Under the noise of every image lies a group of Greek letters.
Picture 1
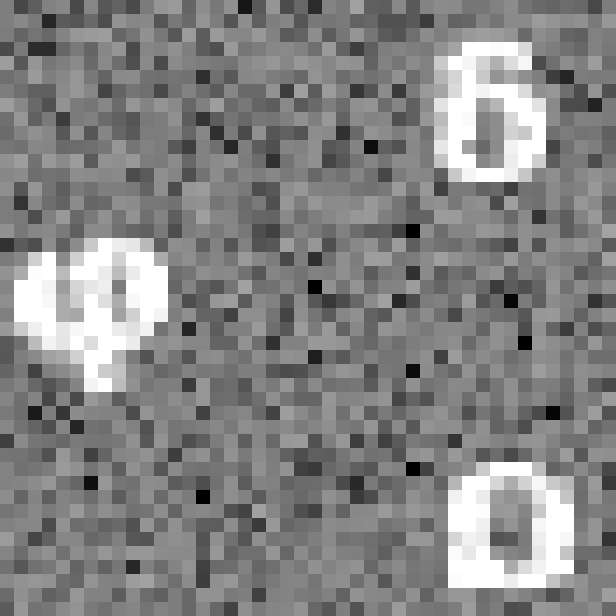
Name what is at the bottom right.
omega
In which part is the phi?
middle left
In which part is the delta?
top right
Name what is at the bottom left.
nothing
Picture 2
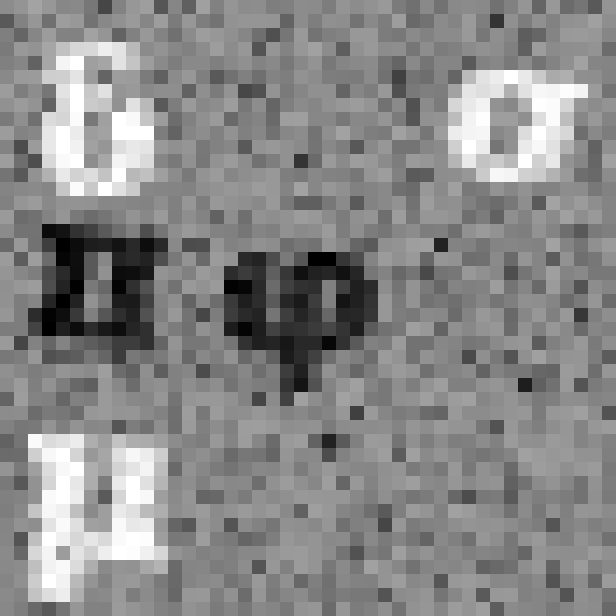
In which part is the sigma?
top right
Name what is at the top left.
delta
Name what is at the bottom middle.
nothing
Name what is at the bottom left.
mu
